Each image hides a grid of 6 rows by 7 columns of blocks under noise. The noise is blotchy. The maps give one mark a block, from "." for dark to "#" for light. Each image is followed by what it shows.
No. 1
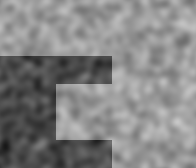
# # # # # # #
# # # # # # #
. . . . # # #
. . # # # # #
. . # # # # #
. . . . # # #
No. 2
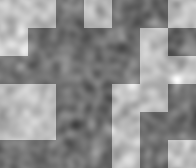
# # . # . . #
# . . . . # .
. . . . . # #
# # . . # # .
# # . . # . .
. . . . # . #
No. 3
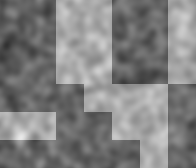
. . # # . . #
. . # # . . #
. . # # . . #
. . . # # # .
# # . . # # .
. . . . . # .
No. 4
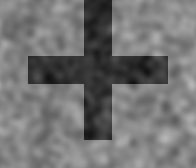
# # # . # # #
# # # . # # #
# . . . . . #
# # # . # # #
# # # . # # #
# # # # # # #
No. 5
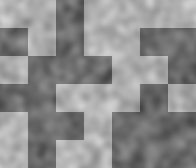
# # . # # # #
. # . # # . .
# . . . # # .
. . # # # . #
# . . # . . .
# . # # . . .
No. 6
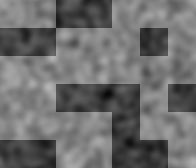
# # . . # # #
. . # # # . #
# # # # # # #
# # . . . # .
# # # # . # #
. . # # . . #
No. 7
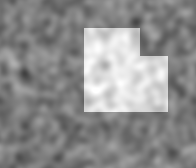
. . . . . . .
. . . # # . .
. . . # # # .
. . . # # # .
. . . . . . .
. . . . . . .
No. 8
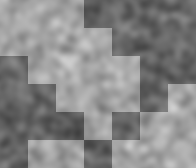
# # # . . . .
# # # # . . .
. # # # # . .
. . # # # . #
. . . # . # #
. # # . # # #
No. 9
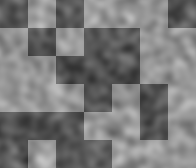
. # . # # # .
# . # . . # #
# # . . . # #
# # # . # . #
. . . # # . #
. # . . # # #
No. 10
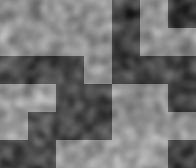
# # # # . # .
# # # # . # #
. . . # . . .
# # . . # # .
# . . . # # #
. . # # # # .
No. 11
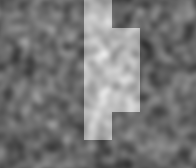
. . . # . . .
. . . # # . .
. . . # # . .
. . . # # . .
. . . # . . .
. . . . . . .
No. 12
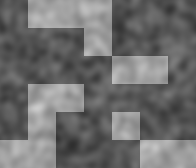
. # # # . . .
. . . # . . .
. . . . # # .
. # # . . . .
. # . . # . .
# # . . . # #
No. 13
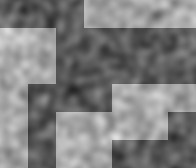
. . . # # # #
# # . . . . .
# # . . . . .
# . . . # # #
# . # # # # .
# . # # . . .
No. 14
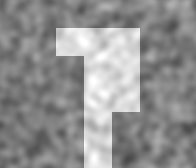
. . . . . . .
. . # # # . .
. . . # # . .
. . . # # . .
. . . # . . .
. . . # . . .
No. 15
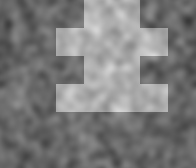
. . . # # . .
. . # # # # .
. . . # # . .
. . # # # # .
. . . . . . .
. . . . . . .
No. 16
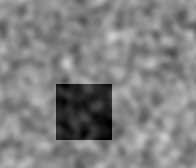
# # # # # # #
# # # # # # #
# # # # # # #
# # . . # # #
# # . . # # #
# # # # # # #
